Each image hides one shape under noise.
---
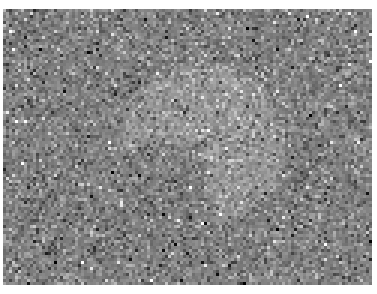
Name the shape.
disc with a wedge cut out
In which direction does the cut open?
down and left
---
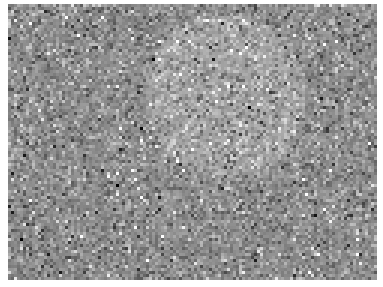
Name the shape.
disc
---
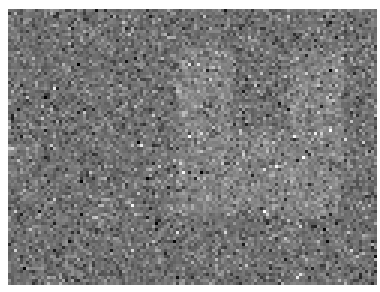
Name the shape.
square with a notch
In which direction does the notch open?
up
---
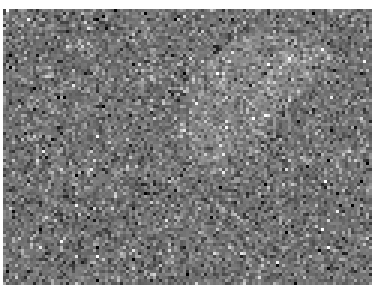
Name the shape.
half disc
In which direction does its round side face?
up and left
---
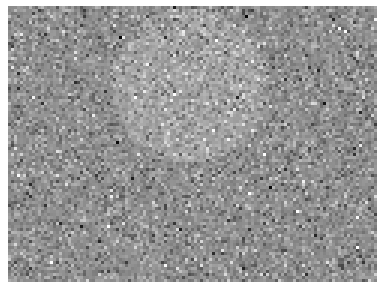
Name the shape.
disc
